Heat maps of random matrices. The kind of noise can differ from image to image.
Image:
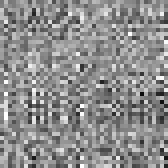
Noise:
low rank plus noise
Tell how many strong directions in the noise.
two
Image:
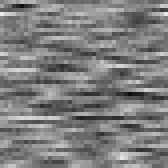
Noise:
streaked along the rows
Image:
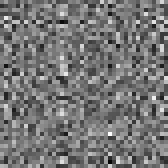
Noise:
low rank plus noise
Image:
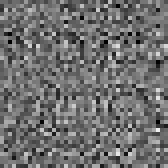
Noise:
low rank plus noise
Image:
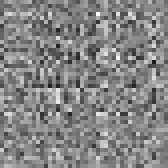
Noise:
low rank plus noise
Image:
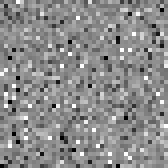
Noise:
heavy tails
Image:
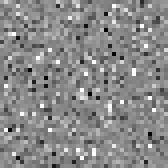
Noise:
heavy tails
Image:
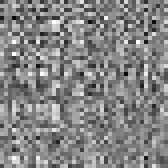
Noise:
low rank plus noise
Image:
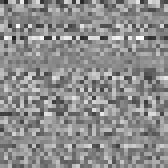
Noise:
rows of uneven size
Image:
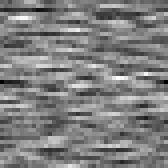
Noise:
streaked along the rows
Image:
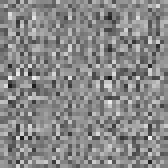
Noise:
low rank plus noise
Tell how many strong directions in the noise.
two
